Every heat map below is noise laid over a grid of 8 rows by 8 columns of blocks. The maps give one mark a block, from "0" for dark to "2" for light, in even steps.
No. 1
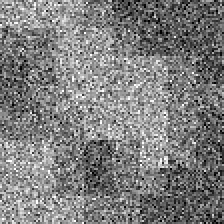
2 2 2 1 0 0 0 0
1 1 2 2 1 0 0 0
0 1 2 2 2 2 1 0
0 1 2 2 2 2 1 1
1 1 1 2 2 2 1 0
2 2 1 0 1 2 1 0
2 2 1 0 1 1 0 0
2 2 2 1 1 0 0 0
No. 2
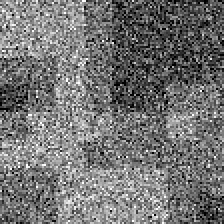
2 2 2 1 0 0 0 0
2 2 2 1 0 0 0 0
1 1 2 1 0 0 0 0
0 1 2 1 0 0 1 1
1 2 2 2 1 1 2 1
2 2 2 1 1 1 1 1
1 1 2 2 2 2 1 1
1 1 2 2 2 2 1 0
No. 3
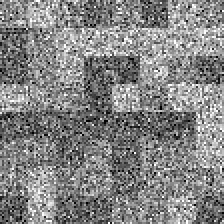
1 2 1 0 1 0 2 1
0 1 2 2 2 2 2 2
0 1 2 0 0 2 1 0
2 1 1 0 2 1 2 2
0 0 0 0 0 0 0 2
1 1 0 1 0 1 1 2
1 2 1 1 0 1 1 1
0 2 0 0 1 1 2 0
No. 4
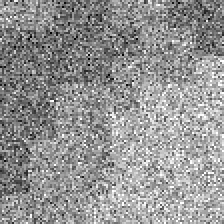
1 1 0 0 1 1 0 0
0 0 0 0 0 1 1 0
0 0 0 0 1 1 1 2
0 0 1 1 1 2 2 2
0 0 1 1 2 2 2 2
0 1 1 1 2 2 2 2
0 1 1 1 2 2 2 2
1 1 1 2 2 2 2 2
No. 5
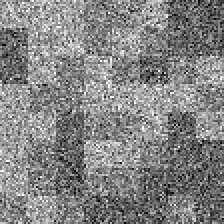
2 2 2 1 1 2 0 0
0 2 2 1 2 1 0 0
0 2 1 2 1 0 1 2
2 1 1 2 2 2 2 1
2 2 0 1 1 2 0 2
2 1 0 2 2 1 0 0
2 1 0 1 1 0 0 0
1 2 1 0 0 0 1 0
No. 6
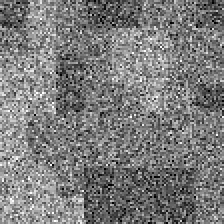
0 2 1 0 0 1 1 0
1 2 1 1 2 2 1 1
2 2 0 1 2 2 1 1
2 2 0 1 1 2 1 0
2 1 1 1 1 1 1 1
2 1 1 1 1 1 1 1
2 2 1 0 0 0 0 1
2 2 2 0 0 0 0 1
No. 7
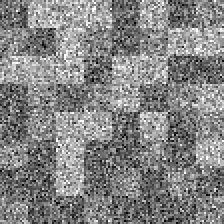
0 2 2 2 0 2 0 1
1 0 2 1 0 1 2 2
2 2 2 0 2 2 0 0
0 1 0 1 2 0 1 2
0 1 2 2 0 2 0 1
1 0 2 0 0 1 0 2
0 0 2 0 1 0 1 0
1 0 0 1 0 0 0 1
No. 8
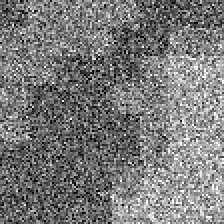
0 1 1 1 1 0 0 0
1 1 1 1 0 0 1 1
1 1 0 0 0 1 2 2
1 0 0 0 1 1 2 2
1 0 0 0 0 1 2 2
0 0 0 0 0 1 2 2
0 0 0 0 1 2 2 2
0 0 0 0 2 2 2 2
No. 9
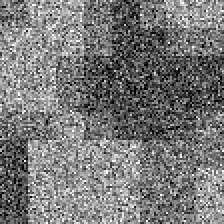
1 2 2 1 0 1 2 2
2 2 2 1 0 0 1 1
2 2 1 0 0 0 0 0
2 2 1 0 0 0 0 0
1 1 2 1 0 0 0 1
0 2 2 2 2 1 1 1
0 2 2 2 2 1 1 2
0 2 2 2 2 1 1 2
